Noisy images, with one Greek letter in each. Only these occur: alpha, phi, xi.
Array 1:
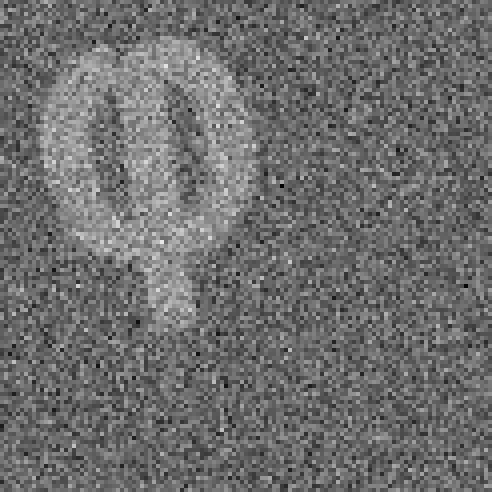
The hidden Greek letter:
phi
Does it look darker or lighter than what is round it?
lighter
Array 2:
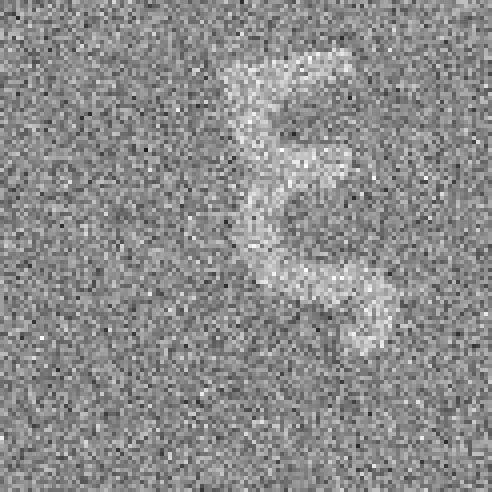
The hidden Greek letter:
xi
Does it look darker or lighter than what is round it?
lighter
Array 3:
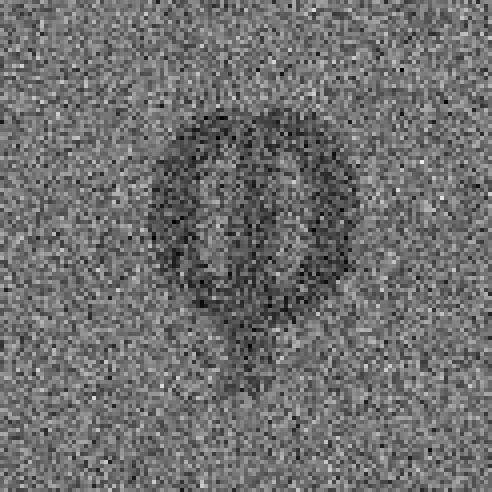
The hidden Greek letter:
phi
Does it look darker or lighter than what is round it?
darker
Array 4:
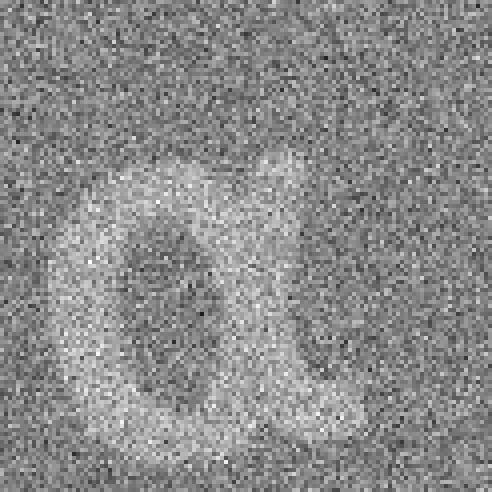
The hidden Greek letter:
alpha
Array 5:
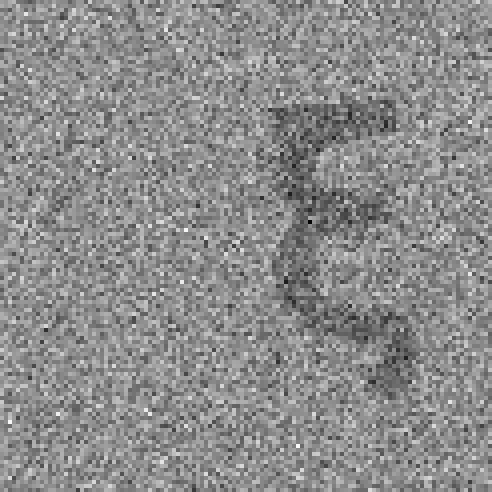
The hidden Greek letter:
xi
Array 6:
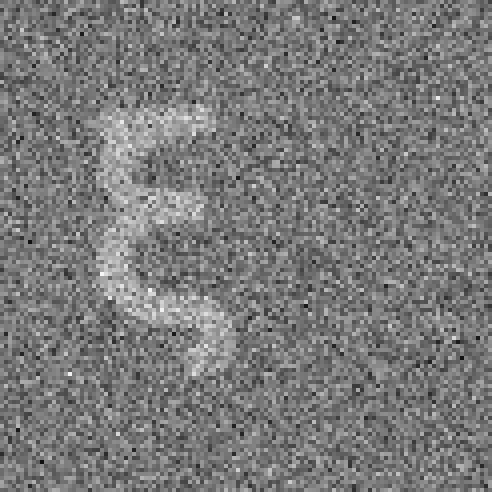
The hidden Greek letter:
xi
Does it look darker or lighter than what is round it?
lighter
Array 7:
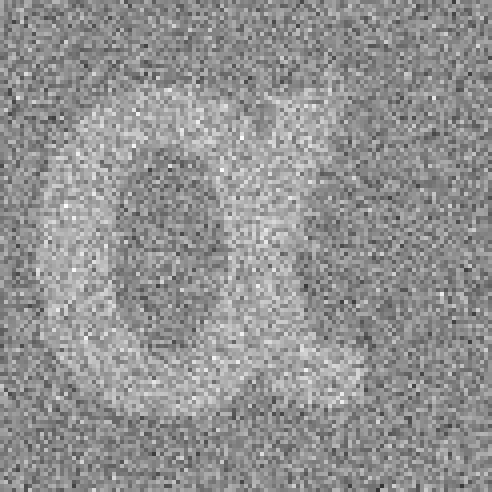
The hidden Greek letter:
alpha
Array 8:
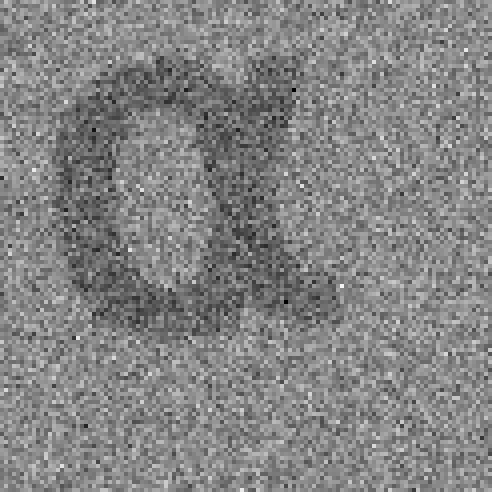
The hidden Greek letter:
alpha
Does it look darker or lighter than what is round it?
darker
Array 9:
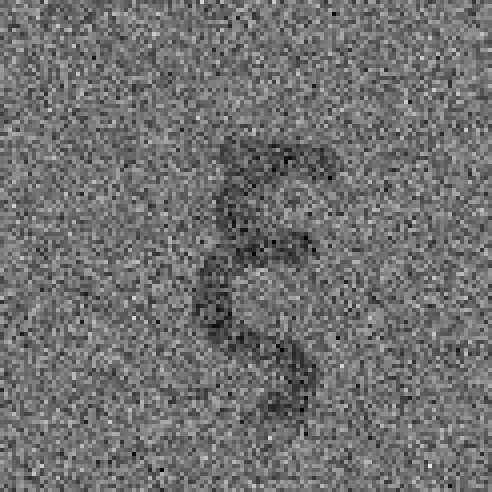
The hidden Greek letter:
xi
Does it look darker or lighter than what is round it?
darker
